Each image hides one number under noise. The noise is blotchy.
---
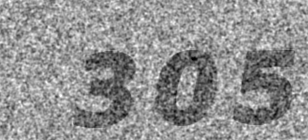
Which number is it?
305
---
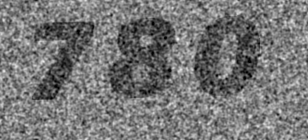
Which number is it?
780
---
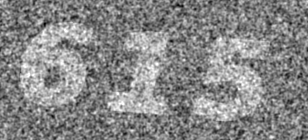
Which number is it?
615
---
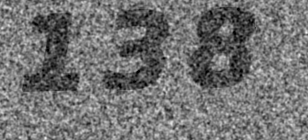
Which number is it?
138
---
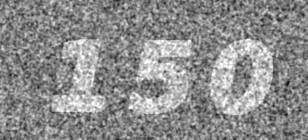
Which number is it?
150
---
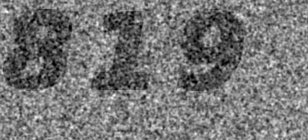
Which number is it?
819
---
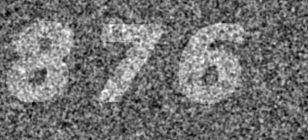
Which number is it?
876
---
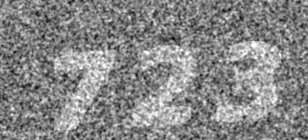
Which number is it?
723
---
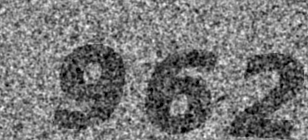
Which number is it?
962
